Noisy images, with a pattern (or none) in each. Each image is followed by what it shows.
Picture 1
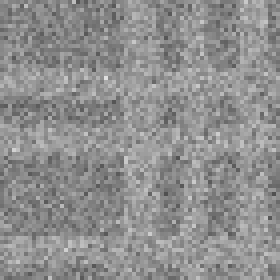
bands of rows crossing bands of columns
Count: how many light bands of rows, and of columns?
3 and 3
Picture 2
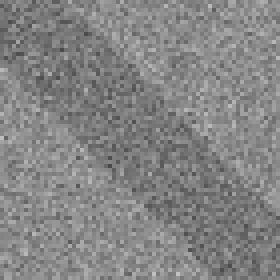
a diagonal band
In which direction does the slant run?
top left to bottom right
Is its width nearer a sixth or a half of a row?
a half
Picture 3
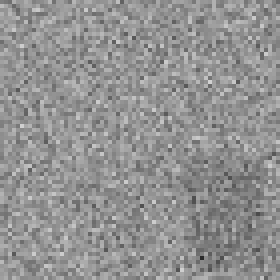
one block
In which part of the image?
bottom right
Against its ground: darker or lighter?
darker
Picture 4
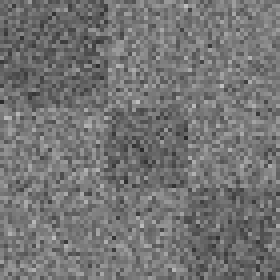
blocks along the diagonal
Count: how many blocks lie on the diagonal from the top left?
3
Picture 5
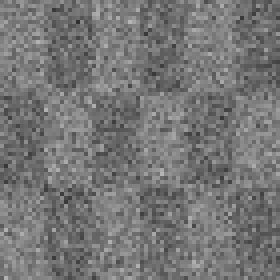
a checkerboard
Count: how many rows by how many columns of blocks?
3 by 6
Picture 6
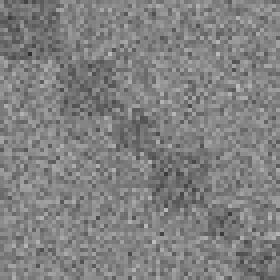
blocks along the diagonal
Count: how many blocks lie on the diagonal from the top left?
6
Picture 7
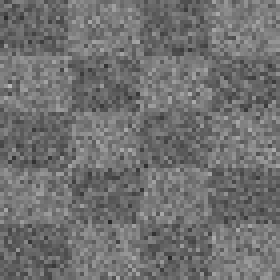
a checkerboard
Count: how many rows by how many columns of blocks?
5 by 4
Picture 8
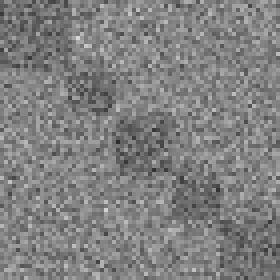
blocks along the diagonal
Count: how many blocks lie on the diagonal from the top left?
5
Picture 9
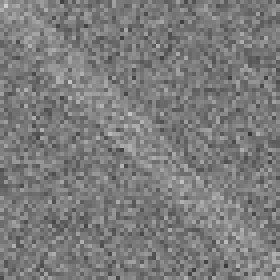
a diagonal band
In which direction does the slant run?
top left to bottom right
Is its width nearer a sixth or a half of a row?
a sixth
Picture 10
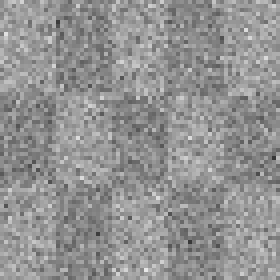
a checkerboard
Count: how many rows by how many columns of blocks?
3 by 5
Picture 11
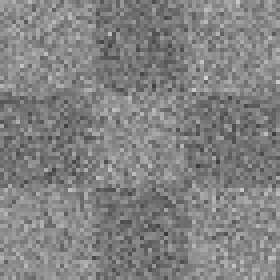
a checkerboard
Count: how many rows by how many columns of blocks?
3 by 3
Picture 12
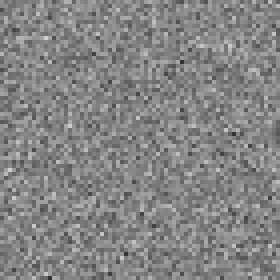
only noise
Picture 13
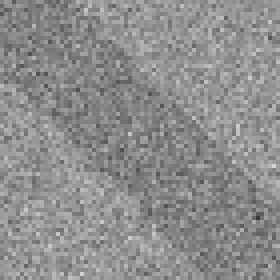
a diagonal band
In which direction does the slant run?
top left to bottom right
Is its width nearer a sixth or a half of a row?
a half
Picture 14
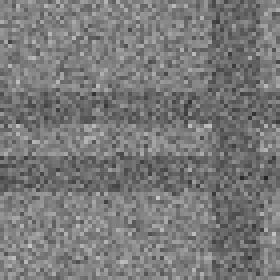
bands of rows crossing bands of columns
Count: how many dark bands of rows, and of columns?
2 and 1
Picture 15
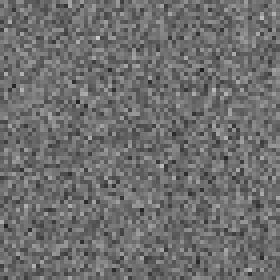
only noise
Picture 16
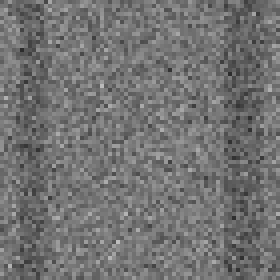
bands of columns
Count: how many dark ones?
2
